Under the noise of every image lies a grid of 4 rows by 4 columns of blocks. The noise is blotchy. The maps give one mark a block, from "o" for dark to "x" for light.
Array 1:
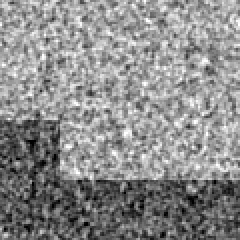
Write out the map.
x x x x
x x x x
o x x x
o o o o
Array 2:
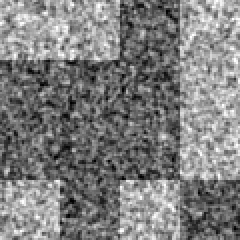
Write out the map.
x x o x
o o o x
o o o x
x o x o
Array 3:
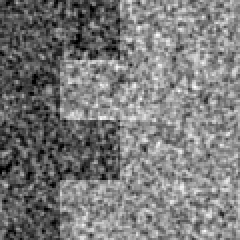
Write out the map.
o o x x
o x x x
o o x x
o x x x
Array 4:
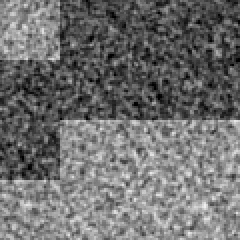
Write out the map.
x o o o
o o o o
o x x x
x x x x
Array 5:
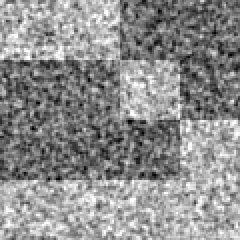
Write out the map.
x x o o
o o x o
o o o x
x x x x
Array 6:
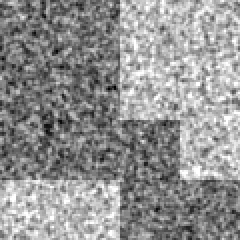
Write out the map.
o o x x
o o x x
o o o x
x x o o
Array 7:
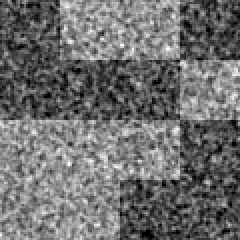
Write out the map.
o x x o
o o o x
x x x o
x x o o
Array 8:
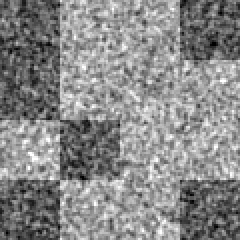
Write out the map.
o x x o
o x x x
x o x x
o x x o
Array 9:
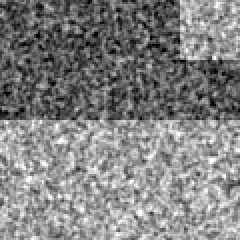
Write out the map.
o o o x
o o o o
x x x x
x x x x
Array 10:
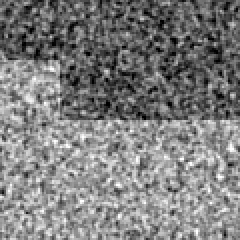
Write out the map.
o o o o
x o o o
x x x x
x x x x
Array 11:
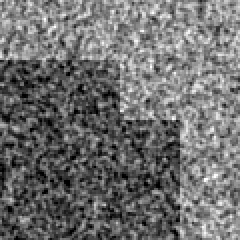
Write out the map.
x x x x
o o x x
o o o x
o o o x
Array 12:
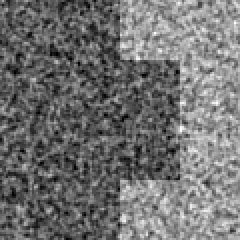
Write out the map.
o o x x
o o o x
o o o x
o o x x
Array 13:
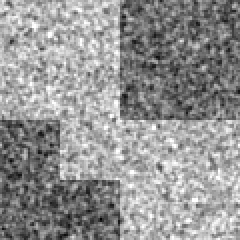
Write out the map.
x x o o
x x o o
o x x x
o o x x
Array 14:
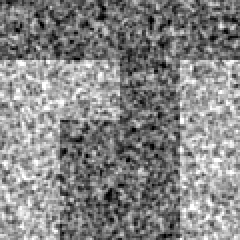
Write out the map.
o o o o
x x o x
x o o x
x o o x
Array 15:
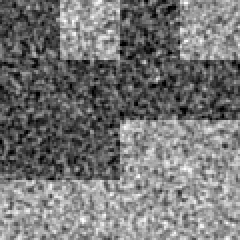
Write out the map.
o x o x
o o o o
o o x x
x x x x
